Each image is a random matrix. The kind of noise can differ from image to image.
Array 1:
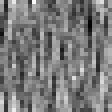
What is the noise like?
streaked along the columns
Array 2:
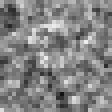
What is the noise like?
blotchy
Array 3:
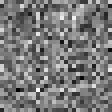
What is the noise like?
low rank plus noise
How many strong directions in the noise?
two
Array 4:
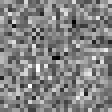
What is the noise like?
independent entries
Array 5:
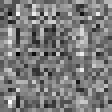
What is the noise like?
low rank plus noise
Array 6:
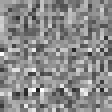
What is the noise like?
low rank plus noise
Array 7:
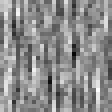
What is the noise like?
streaked along the columns
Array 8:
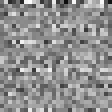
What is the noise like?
rows of uneven size
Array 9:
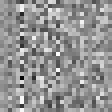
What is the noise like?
columns of uneven size
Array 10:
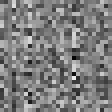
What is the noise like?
columns of uneven size
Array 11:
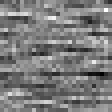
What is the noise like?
streaked along the rows
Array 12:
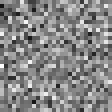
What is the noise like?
independent entries
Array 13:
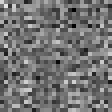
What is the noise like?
low rank plus noise
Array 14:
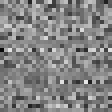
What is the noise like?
rows of uneven size
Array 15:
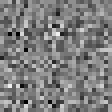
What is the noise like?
low rank plus noise
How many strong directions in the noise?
two
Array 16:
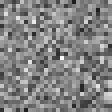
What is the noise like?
independent entries
